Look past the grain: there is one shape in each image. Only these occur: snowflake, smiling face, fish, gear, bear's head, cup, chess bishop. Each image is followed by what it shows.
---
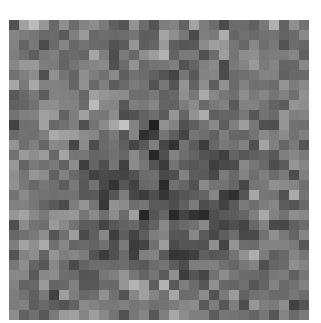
snowflake
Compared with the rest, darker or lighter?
darker
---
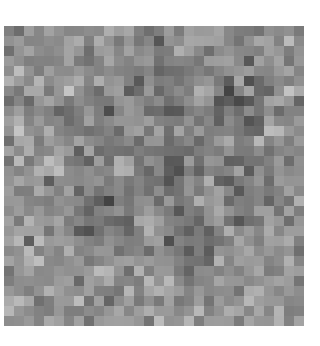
snowflake
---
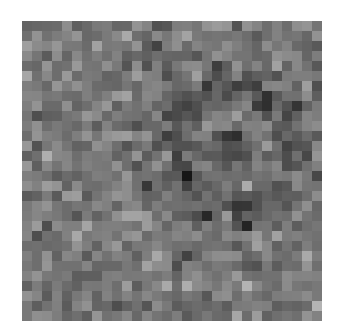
gear
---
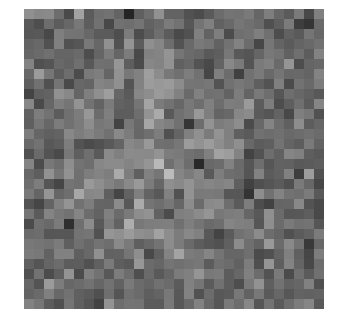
snowflake
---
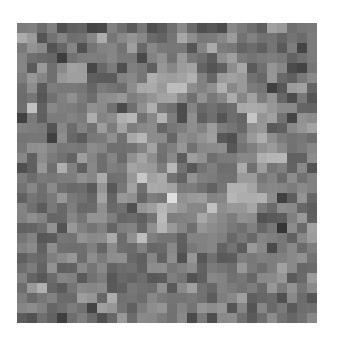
gear
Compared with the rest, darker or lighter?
lighter
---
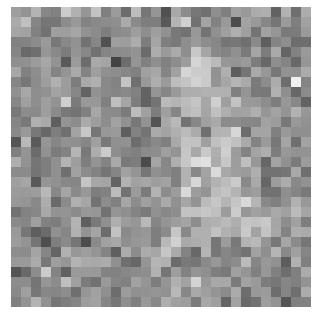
chess bishop
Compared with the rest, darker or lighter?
lighter
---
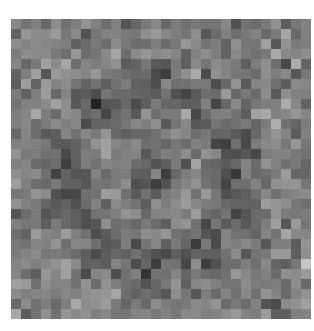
gear
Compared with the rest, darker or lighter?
darker
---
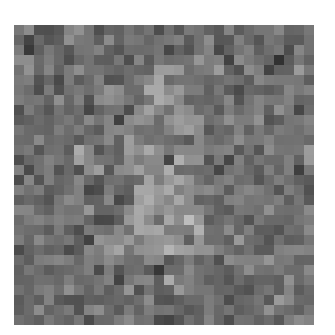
chess bishop
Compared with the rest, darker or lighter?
lighter
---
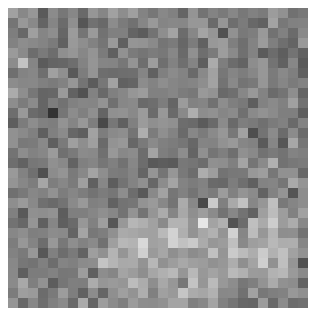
fish
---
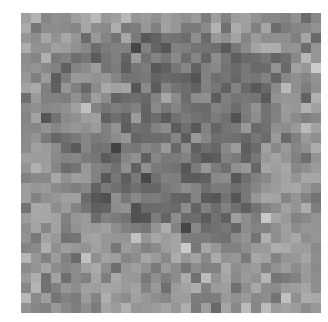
cup
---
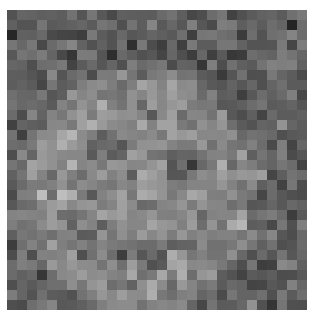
smiling face
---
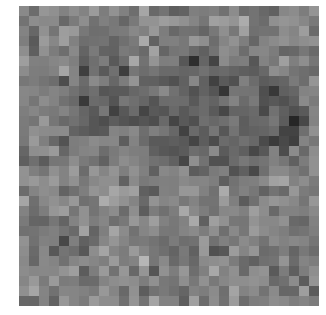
fish
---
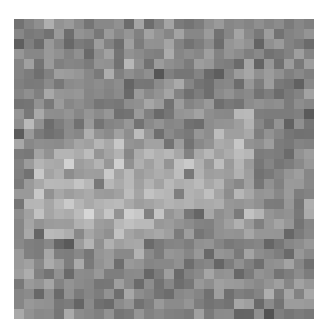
fish
